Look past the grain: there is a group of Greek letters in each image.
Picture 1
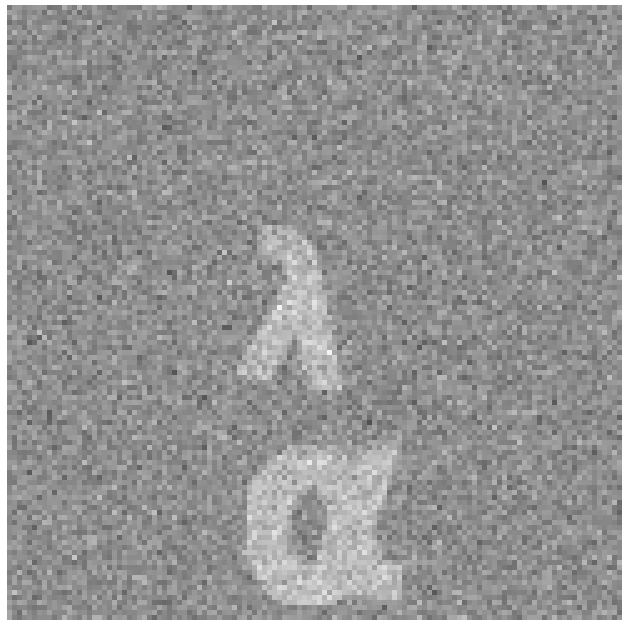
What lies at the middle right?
nothing
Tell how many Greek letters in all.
2
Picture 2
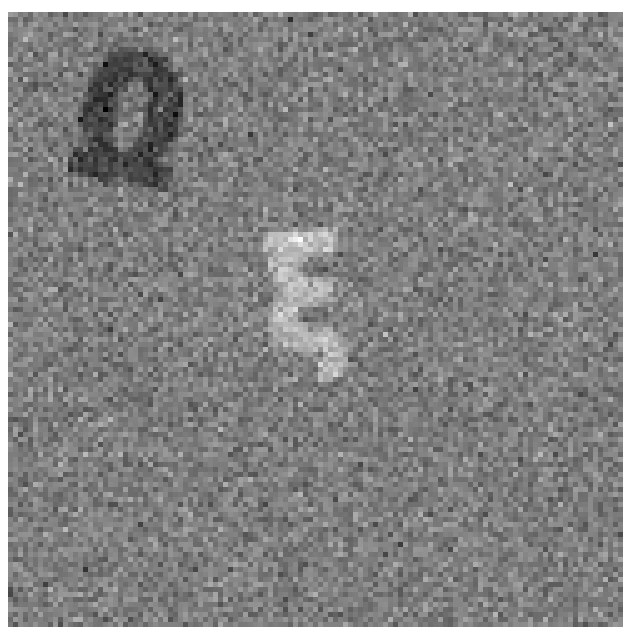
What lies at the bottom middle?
nothing
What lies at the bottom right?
nothing
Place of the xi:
centre
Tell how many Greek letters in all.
2
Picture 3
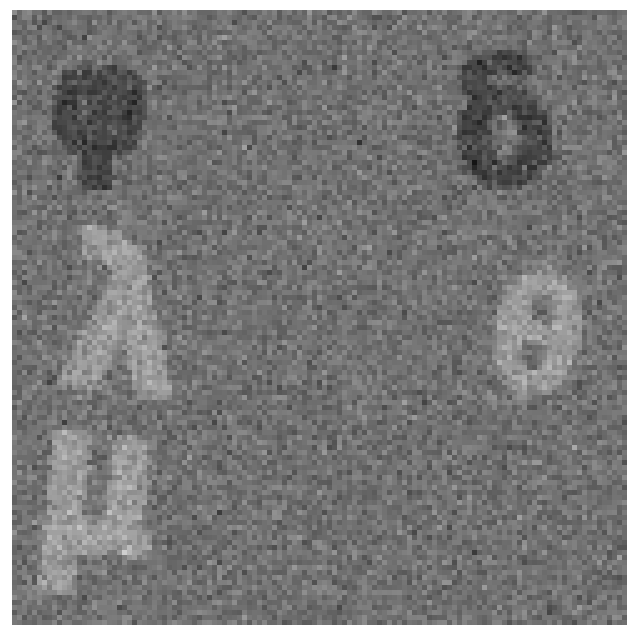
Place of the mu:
bottom left
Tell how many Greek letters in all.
5
